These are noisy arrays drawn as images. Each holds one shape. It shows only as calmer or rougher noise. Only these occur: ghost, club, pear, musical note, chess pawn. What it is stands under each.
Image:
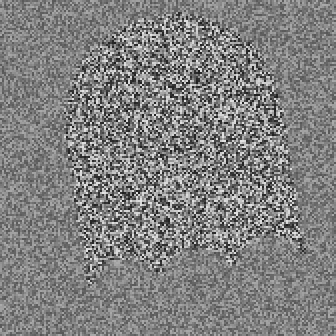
ghost
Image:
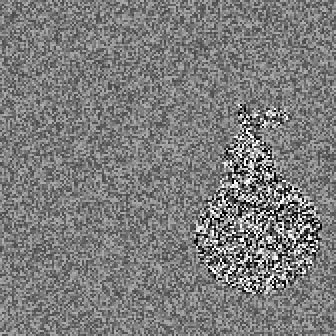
pear
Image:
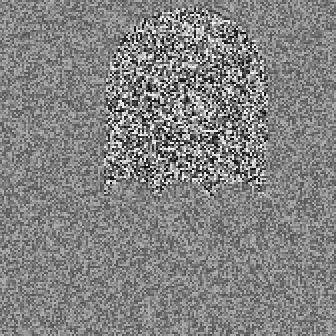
ghost
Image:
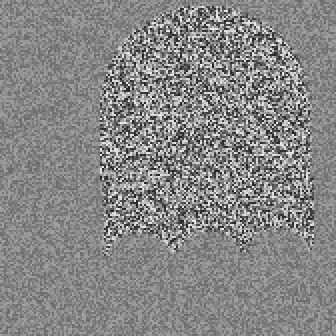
ghost
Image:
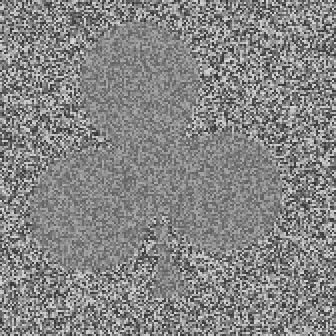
club
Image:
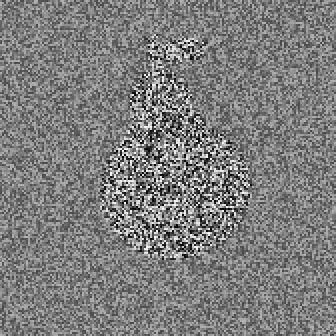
pear
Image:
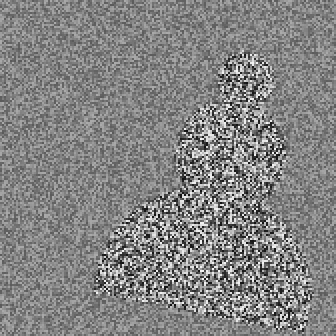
chess pawn
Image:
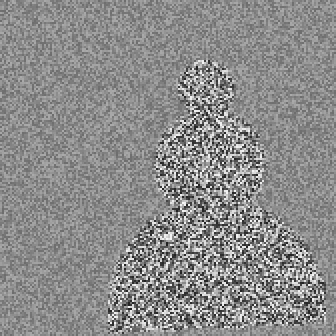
chess pawn
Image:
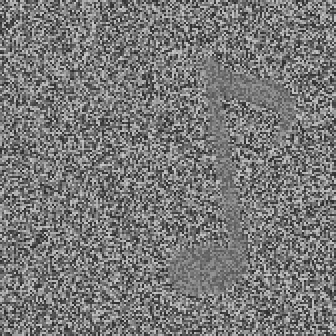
musical note
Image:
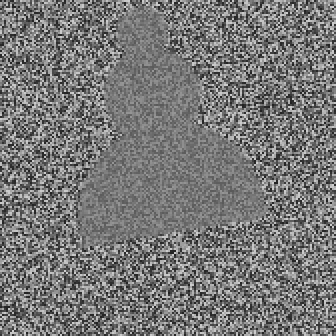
chess pawn
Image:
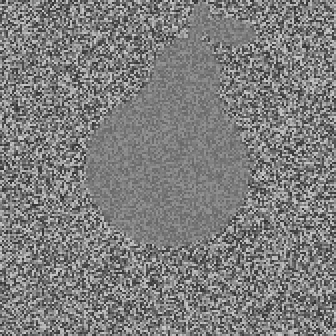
pear
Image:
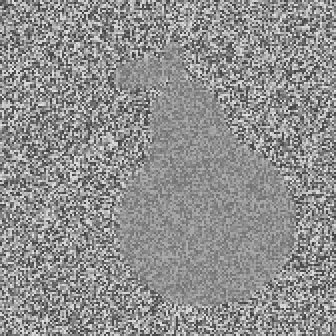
pear
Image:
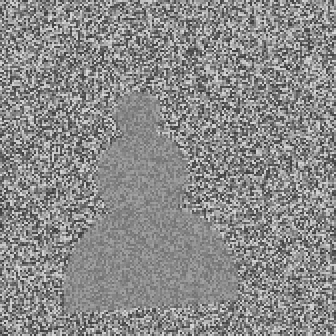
chess pawn
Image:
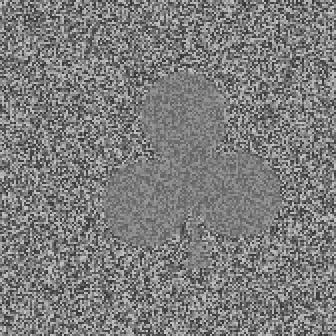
club
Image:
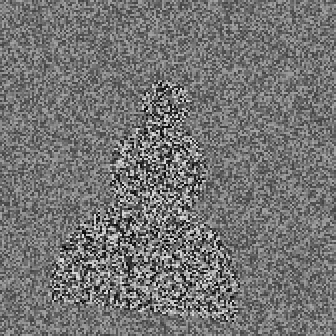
chess pawn
